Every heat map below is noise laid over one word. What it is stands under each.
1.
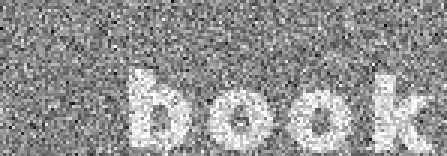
book
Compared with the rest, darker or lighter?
lighter
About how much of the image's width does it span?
two thirds
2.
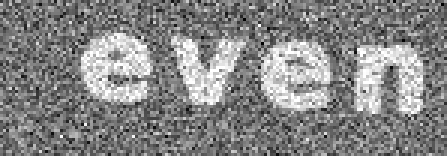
even
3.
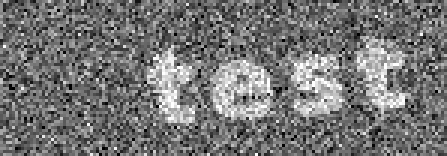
test
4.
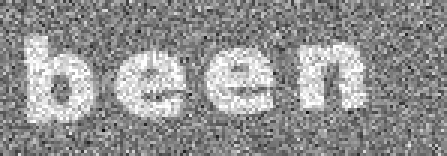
been
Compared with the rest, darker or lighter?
lighter
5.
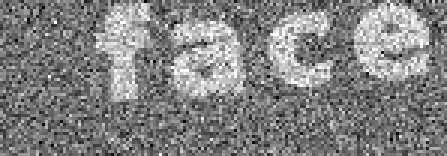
face
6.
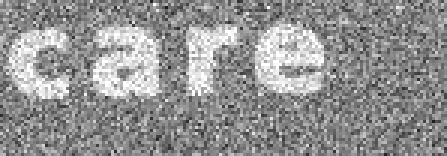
care
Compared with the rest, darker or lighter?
lighter
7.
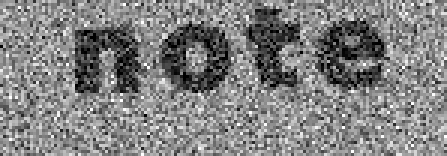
note
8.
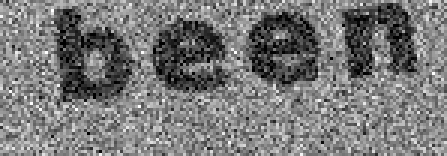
been
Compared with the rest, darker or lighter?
darker
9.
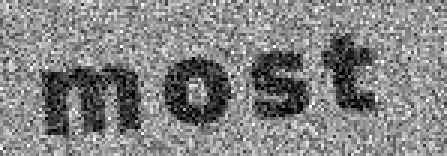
most
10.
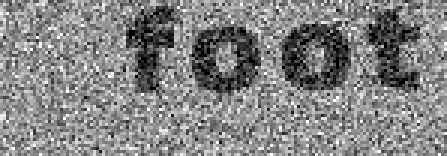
foot
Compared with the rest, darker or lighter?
darker
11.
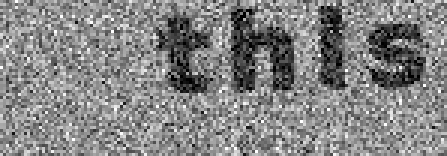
this
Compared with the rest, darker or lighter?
darker
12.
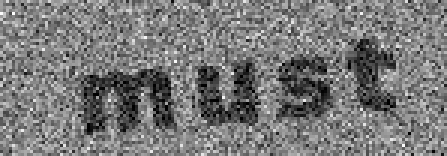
must
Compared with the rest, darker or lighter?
darker
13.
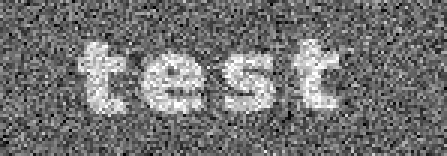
test
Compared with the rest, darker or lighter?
lighter
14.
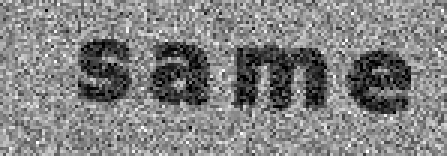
same
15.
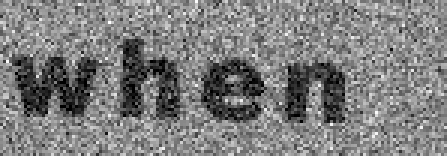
when
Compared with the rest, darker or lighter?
darker
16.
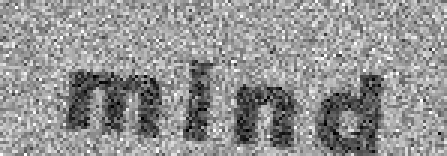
mind
